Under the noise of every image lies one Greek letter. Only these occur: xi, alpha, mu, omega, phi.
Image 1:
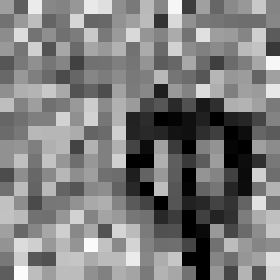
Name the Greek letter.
phi
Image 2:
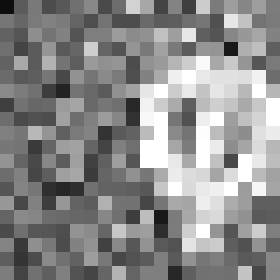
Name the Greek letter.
phi
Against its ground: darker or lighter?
lighter
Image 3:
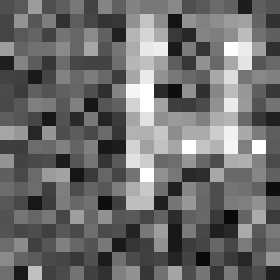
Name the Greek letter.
mu
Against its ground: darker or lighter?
lighter
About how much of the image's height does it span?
two thirds
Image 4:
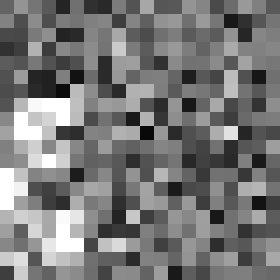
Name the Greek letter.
xi
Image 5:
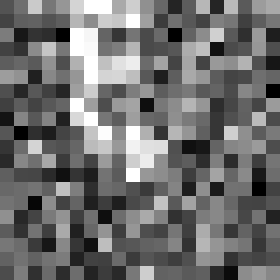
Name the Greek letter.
xi
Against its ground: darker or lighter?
lighter
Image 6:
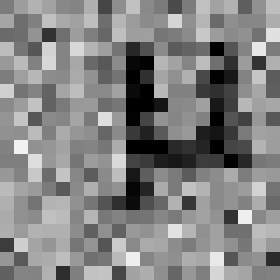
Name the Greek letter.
mu
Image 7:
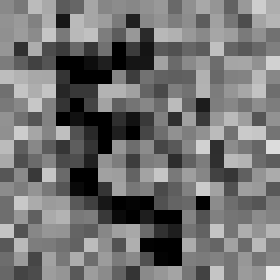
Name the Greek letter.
xi
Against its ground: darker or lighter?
darker
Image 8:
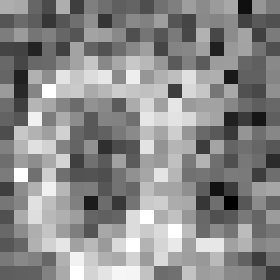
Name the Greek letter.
alpha
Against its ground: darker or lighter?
lighter
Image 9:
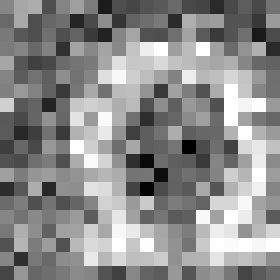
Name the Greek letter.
omega
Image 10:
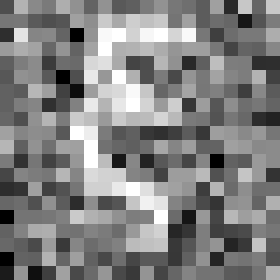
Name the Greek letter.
xi
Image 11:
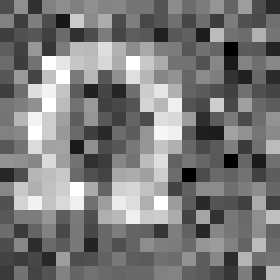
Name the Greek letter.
omega
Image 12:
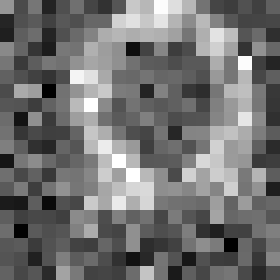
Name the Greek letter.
omega
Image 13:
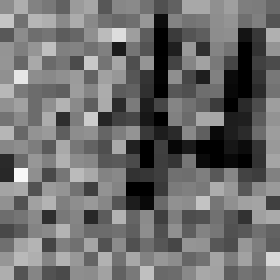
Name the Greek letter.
mu
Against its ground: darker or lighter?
darker
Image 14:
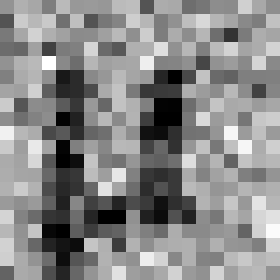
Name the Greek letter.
mu
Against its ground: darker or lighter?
darker
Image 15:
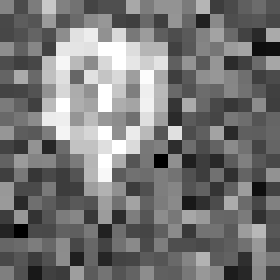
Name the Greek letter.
phi
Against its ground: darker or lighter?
lighter
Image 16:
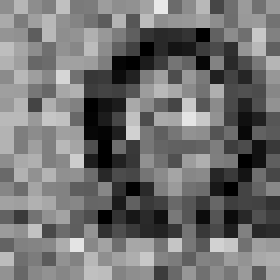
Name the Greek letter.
omega
